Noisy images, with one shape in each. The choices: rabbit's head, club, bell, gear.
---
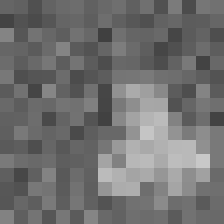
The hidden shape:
club
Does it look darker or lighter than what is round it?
lighter
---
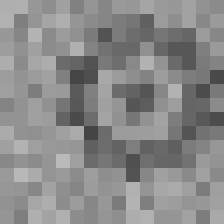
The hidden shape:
gear
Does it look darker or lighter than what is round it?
darker
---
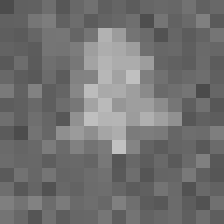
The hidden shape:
bell
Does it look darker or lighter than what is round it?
lighter
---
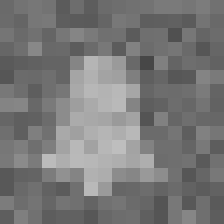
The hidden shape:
bell
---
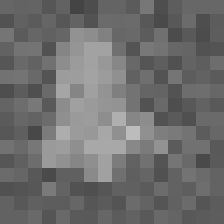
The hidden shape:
bell
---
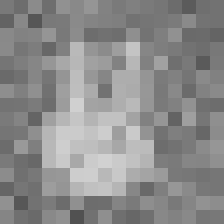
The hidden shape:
rabbit's head
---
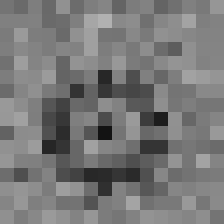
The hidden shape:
gear
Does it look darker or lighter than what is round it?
darker
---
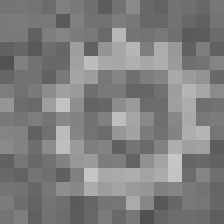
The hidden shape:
gear
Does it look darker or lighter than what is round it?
lighter
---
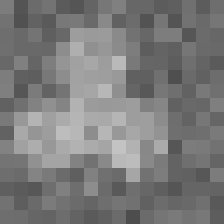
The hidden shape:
club
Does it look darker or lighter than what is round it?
lighter
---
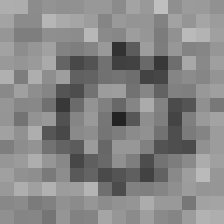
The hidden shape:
gear
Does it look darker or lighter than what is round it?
darker
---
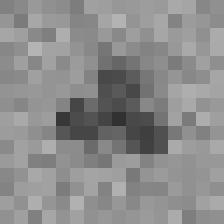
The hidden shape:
club
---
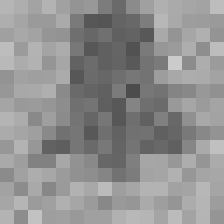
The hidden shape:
bell
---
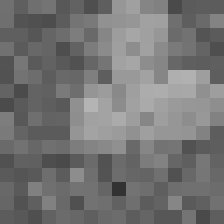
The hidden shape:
club
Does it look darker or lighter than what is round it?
lighter
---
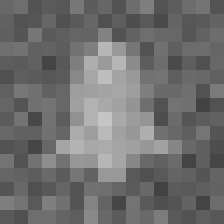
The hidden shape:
bell
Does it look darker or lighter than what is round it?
lighter
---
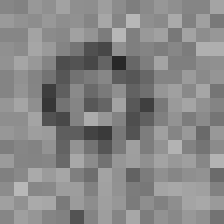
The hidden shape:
gear
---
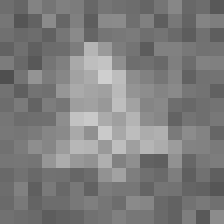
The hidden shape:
bell
